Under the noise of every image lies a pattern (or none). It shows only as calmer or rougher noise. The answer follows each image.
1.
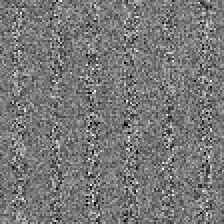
vertical stripes
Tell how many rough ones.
6
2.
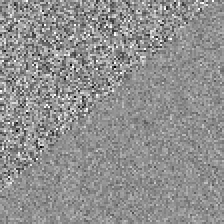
a sharp edge
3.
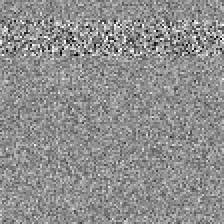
one horizontal stripe
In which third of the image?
top
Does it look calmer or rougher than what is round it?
rougher
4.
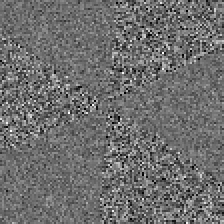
spokes from one point
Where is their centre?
centre
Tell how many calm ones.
3
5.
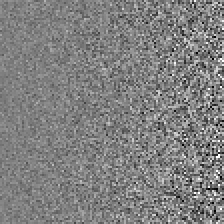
a smooth slope
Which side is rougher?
right
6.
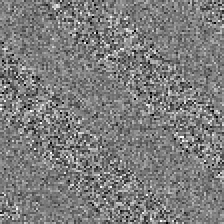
diagonal stripes
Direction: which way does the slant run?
top left to bottom right
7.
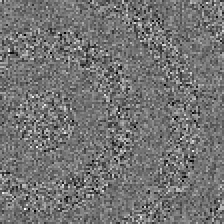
rings round one point
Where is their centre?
middle left
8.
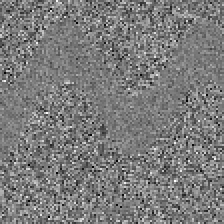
a wavy band
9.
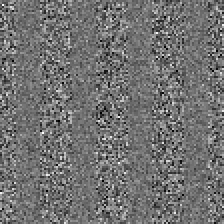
vertical stripes
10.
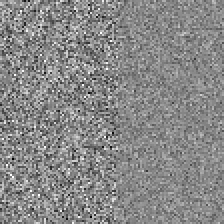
a sharp edge
